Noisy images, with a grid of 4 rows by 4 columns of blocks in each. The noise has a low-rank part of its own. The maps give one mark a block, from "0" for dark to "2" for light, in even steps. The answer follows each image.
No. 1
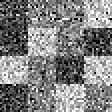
0 1 1 2
0 2 1 0
2 1 0 2
0 1 2 1
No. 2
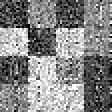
0 1 0 1
2 0 2 1
0 2 1 0
1 2 2 0
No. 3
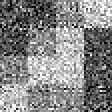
0 0 1 2
0 1 2 0
1 2 2 0
2 1 1 0
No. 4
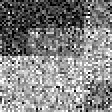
0 0 0 1
0 1 1 2
2 2 2 2
2 2 2 1
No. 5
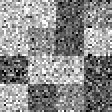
2 2 0 1
2 1 0 2
0 2 2 0
2 0 1 0
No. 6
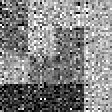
1 2 2 2
1 2 1 2
2 1 1 2
0 0 0 2
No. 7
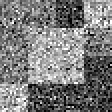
1 1 0 2
1 2 2 1
1 2 2 0
2 0 0 0
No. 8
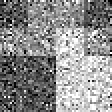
0 1 1 0
1 1 2 1
0 0 2 2
0 0 2 2
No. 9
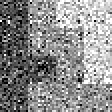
0 1 2 2
0 1 1 2
0 0 1 2
0 1 1 1
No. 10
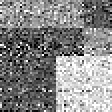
1 1 1 0
0 0 0 1
0 0 2 2
0 0 2 2
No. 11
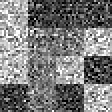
2 0 0 0
2 1 1 2
2 1 2 0
0 1 0 2
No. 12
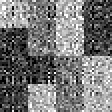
2 1 2 0
0 1 2 0
0 0 1 2
0 2 1 2
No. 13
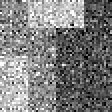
1 2 2 0
1 1 0 0
2 1 0 0
2 1 0 0
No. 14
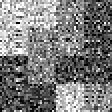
2 2 1 0
2 1 1 0
0 1 0 0
0 0 2 1
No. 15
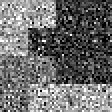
2 2 0 0
2 0 0 0
1 1 0 0
1 2 2 2
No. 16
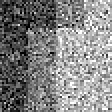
0 0 1 2
0 1 2 2
0 1 2 2
0 1 2 2
